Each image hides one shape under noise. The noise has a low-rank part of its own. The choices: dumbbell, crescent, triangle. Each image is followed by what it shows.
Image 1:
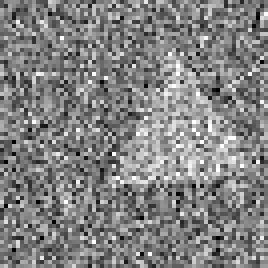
triangle
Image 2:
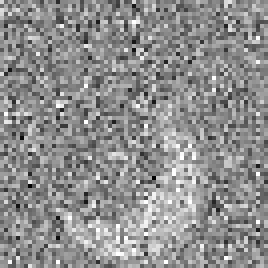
crescent
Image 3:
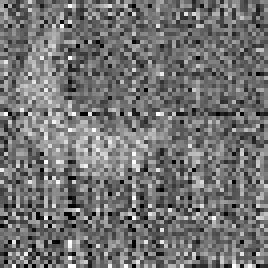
crescent
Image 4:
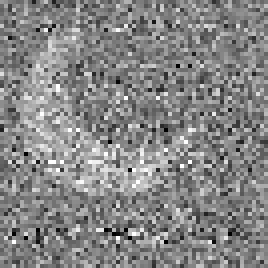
crescent
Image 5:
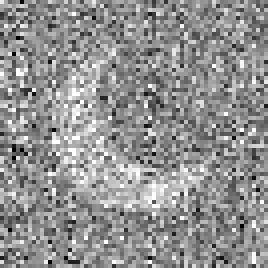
crescent
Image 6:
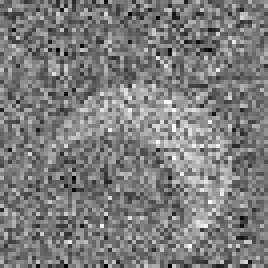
crescent
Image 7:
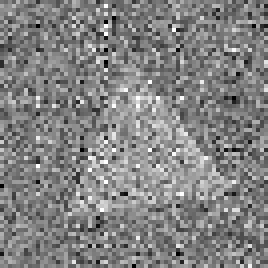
triangle
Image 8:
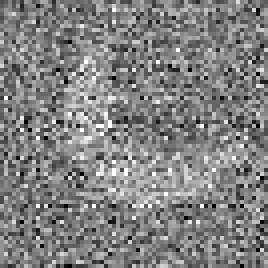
crescent
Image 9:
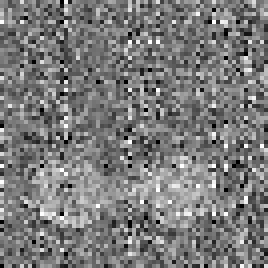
dumbbell
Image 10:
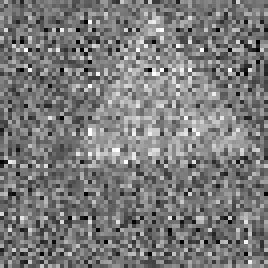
triangle
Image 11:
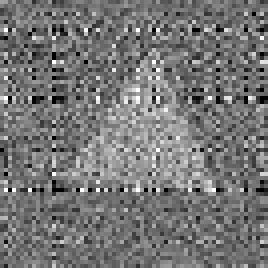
triangle
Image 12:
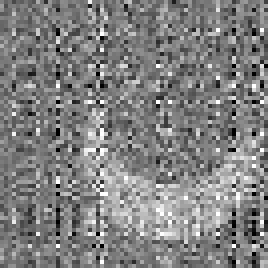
crescent
